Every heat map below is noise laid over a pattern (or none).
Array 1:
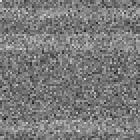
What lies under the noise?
bands of rows
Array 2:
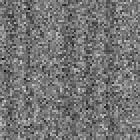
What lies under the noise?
bands of columns
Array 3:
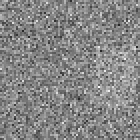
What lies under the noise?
one block
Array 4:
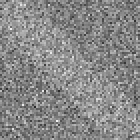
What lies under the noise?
a diagonal band
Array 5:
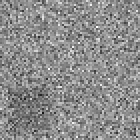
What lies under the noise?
one block
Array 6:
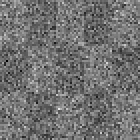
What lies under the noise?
a checkerboard
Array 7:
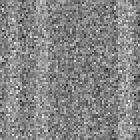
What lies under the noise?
bands of columns
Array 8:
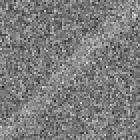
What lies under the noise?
a diagonal band
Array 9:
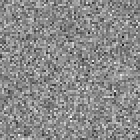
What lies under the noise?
only noise
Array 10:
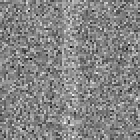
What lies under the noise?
one band of columns
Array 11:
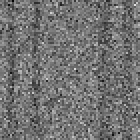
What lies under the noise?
bands of columns
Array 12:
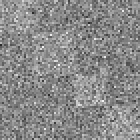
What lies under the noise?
blocks along the diagonal
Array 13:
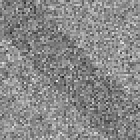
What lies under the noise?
a diagonal band
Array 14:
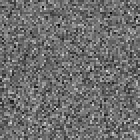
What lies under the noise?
only noise
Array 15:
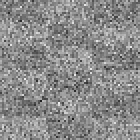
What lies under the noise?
a checkerboard
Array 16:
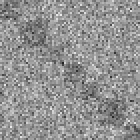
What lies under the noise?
blocks along the diagonal
